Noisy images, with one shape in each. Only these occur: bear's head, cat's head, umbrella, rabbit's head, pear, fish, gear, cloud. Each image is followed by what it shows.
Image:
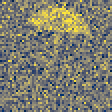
umbrella
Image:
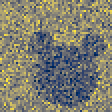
bear's head
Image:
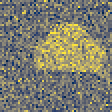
cloud
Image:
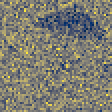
umbrella
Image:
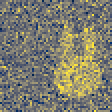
rabbit's head
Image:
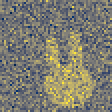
rabbit's head
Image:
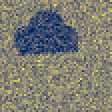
cloud
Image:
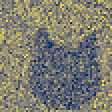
cat's head
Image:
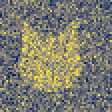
cat's head
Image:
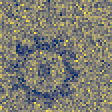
gear
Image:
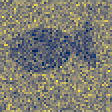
fish
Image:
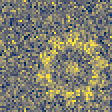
gear
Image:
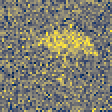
umbrella
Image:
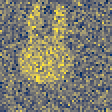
rabbit's head
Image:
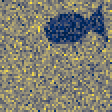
fish
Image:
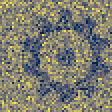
gear
